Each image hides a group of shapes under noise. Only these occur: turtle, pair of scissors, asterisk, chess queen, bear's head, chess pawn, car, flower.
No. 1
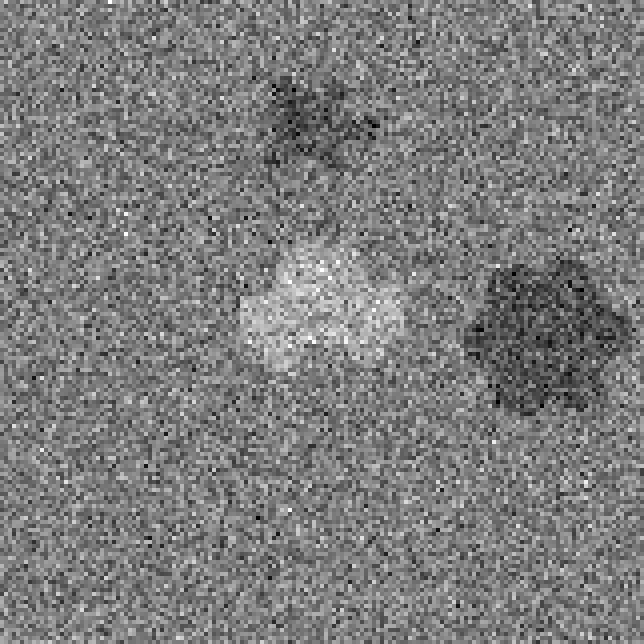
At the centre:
car
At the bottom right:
nothing
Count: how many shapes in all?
3
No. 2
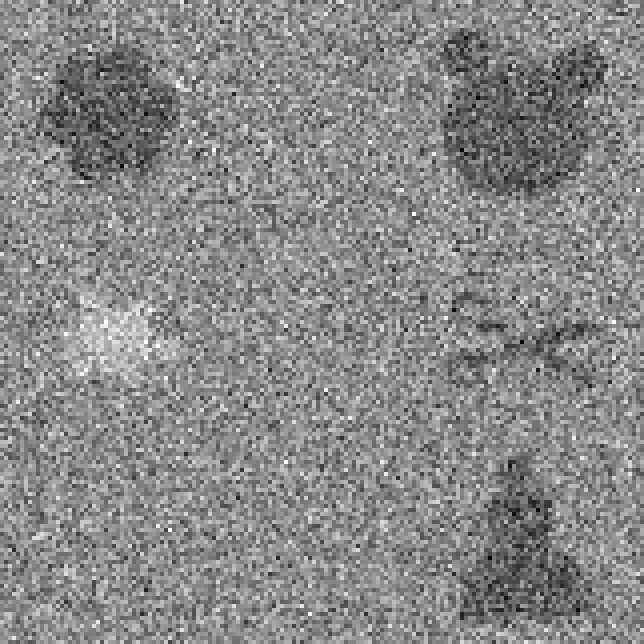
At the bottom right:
chess pawn
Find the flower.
top left
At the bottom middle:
nothing
